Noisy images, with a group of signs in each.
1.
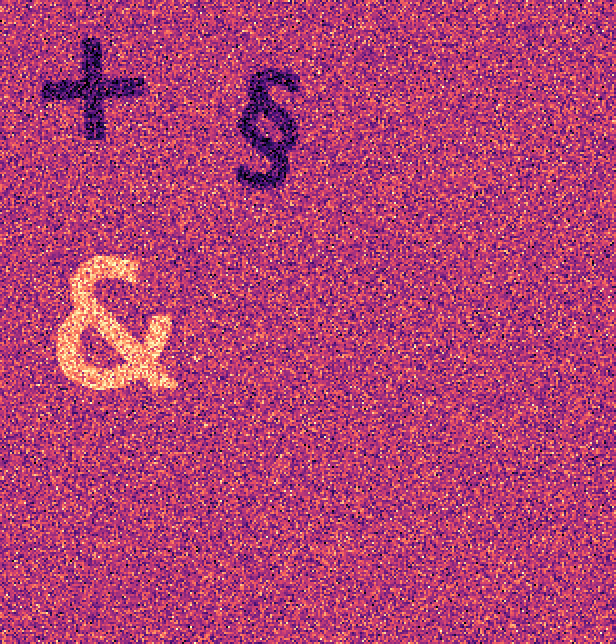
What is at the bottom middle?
nothing
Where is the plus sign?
top left
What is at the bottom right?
nothing
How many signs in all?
3
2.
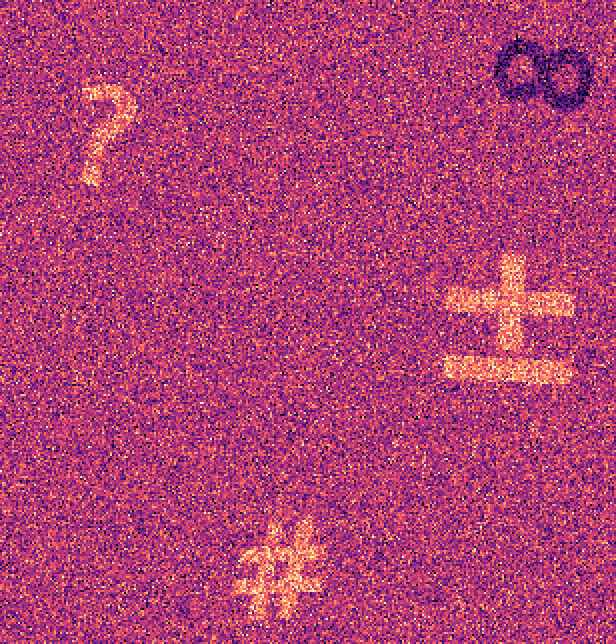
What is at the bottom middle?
hash sign
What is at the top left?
question mark
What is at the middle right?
plus-minus sign
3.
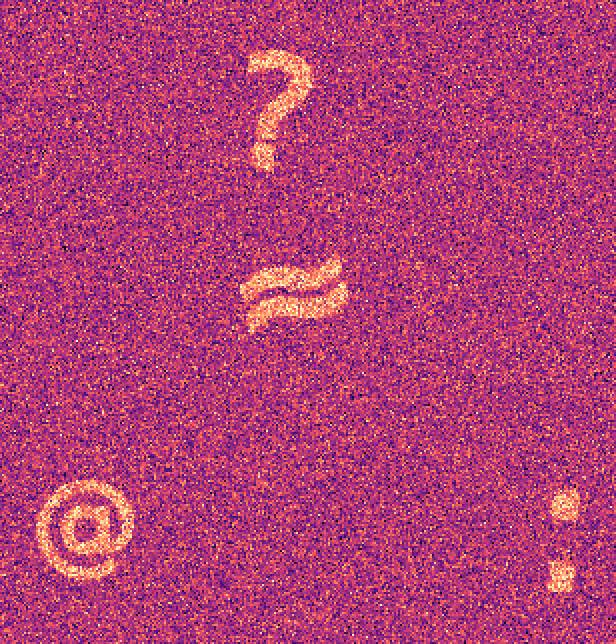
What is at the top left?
nothing
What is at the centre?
approximately sign
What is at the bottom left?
at sign
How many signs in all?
4
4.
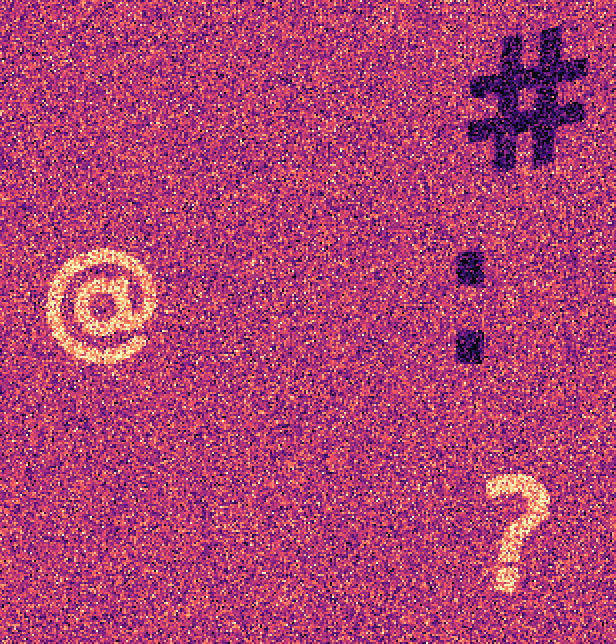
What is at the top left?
nothing
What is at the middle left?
at sign
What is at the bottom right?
question mark
